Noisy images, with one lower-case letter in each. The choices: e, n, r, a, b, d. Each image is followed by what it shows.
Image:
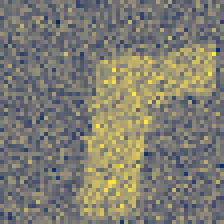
r
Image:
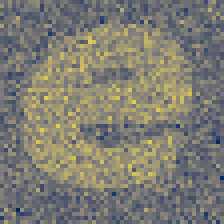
e
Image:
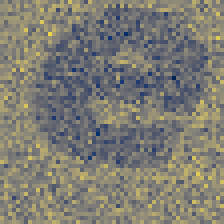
e
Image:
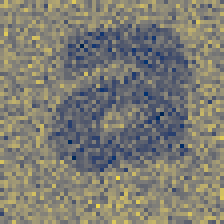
a
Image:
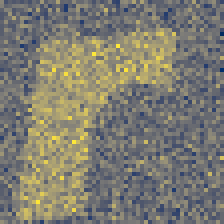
r
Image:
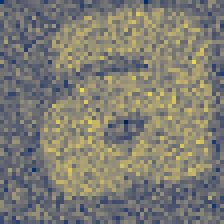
a
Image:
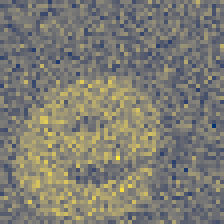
e
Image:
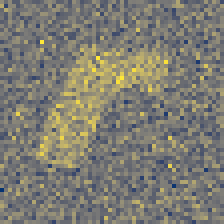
r
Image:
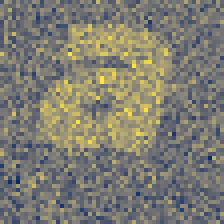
a
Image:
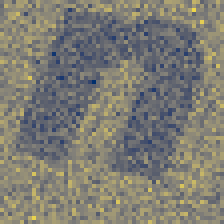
n
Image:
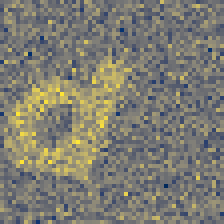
d
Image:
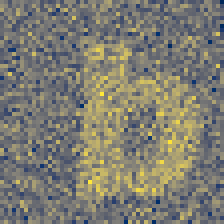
b
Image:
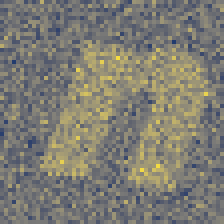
n
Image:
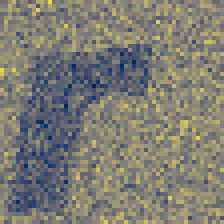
r
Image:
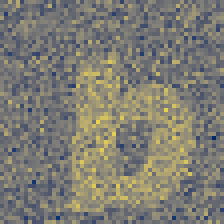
b
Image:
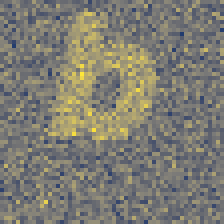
b
